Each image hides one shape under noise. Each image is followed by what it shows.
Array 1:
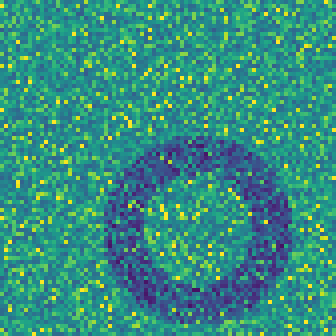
dark ring
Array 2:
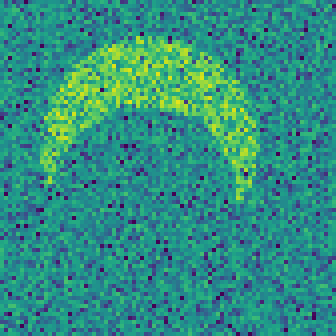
light crescent
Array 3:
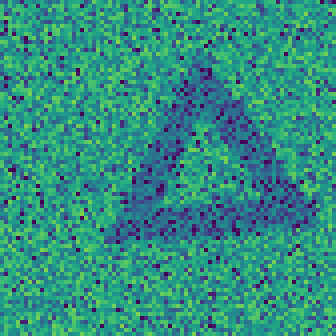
dark triangle frame
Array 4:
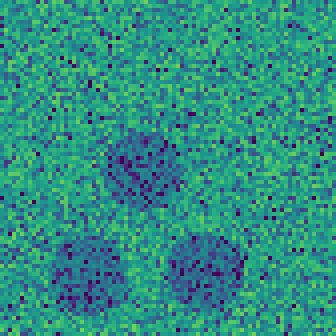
dark three dots
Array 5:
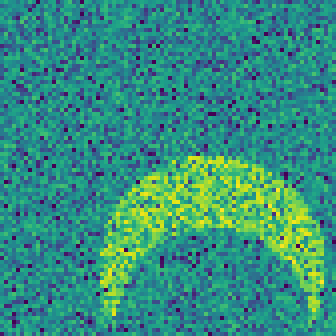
light crescent
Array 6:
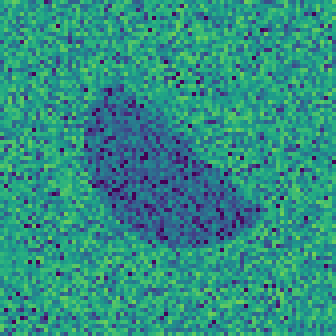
dark half disc
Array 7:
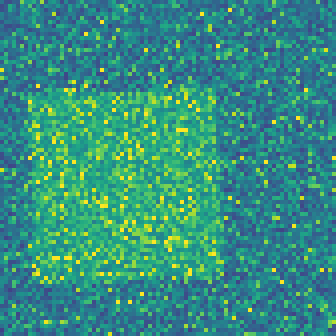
light square
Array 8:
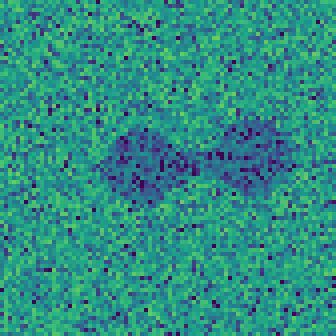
dark dumbbell
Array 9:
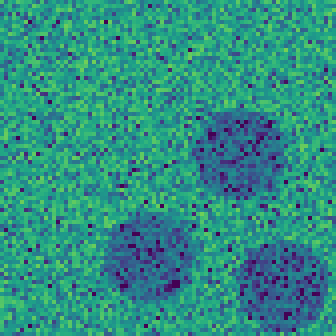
dark three dots
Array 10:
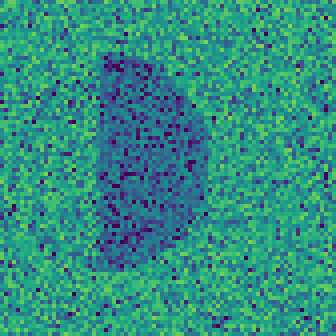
dark half disc
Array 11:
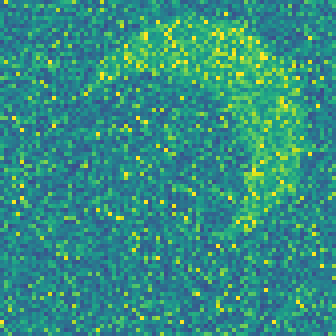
light crescent
